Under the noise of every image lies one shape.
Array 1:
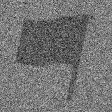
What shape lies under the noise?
flag
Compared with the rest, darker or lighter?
darker
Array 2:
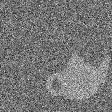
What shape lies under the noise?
teapot
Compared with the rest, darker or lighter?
lighter
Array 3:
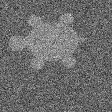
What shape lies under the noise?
turtle
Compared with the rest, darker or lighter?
lighter
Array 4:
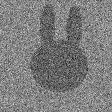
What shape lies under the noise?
rabbit's head
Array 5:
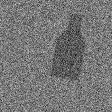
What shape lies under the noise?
bottle
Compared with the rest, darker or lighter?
darker
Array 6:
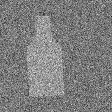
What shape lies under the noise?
bottle
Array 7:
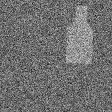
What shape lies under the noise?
bottle
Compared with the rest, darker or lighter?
lighter
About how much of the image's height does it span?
half
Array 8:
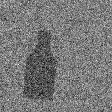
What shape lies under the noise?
bottle
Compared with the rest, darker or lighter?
darker
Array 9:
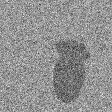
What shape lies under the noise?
footprint
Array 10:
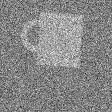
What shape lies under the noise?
cup
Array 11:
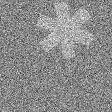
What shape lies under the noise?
asterisk
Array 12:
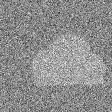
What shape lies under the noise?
cloud
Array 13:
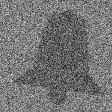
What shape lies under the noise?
bell
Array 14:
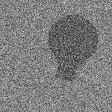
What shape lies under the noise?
light bulb
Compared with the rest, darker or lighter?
darker
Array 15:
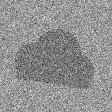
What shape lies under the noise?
cloud
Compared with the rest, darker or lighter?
darker
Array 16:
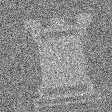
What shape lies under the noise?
chess rook
